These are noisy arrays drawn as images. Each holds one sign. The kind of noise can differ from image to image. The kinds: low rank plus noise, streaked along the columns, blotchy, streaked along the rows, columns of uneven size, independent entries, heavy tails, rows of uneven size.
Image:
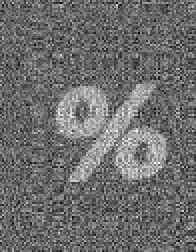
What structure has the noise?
low rank plus noise
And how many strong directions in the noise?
two
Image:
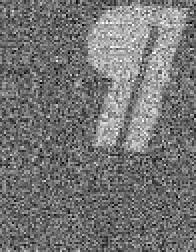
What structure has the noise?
low rank plus noise
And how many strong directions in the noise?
five to eight
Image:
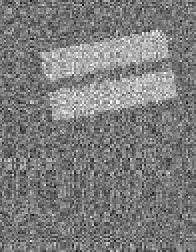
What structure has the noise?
low rank plus noise
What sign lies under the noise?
equals sign
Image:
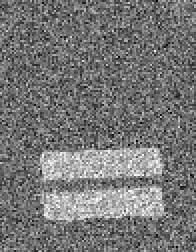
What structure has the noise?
independent entries
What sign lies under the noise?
equals sign
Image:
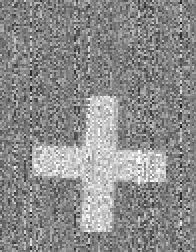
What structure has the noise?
columns of uneven size
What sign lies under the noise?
plus sign
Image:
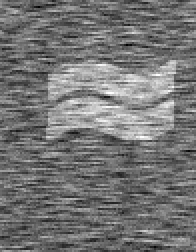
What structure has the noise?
streaked along the rows
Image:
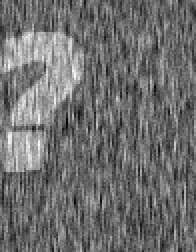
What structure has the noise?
streaked along the columns
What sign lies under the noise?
question mark
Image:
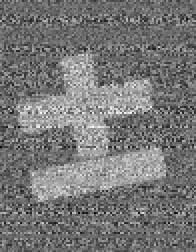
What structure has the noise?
rows of uneven size
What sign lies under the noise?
plus-minus sign
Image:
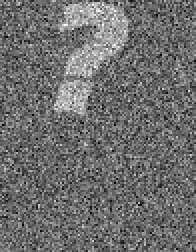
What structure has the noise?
independent entries
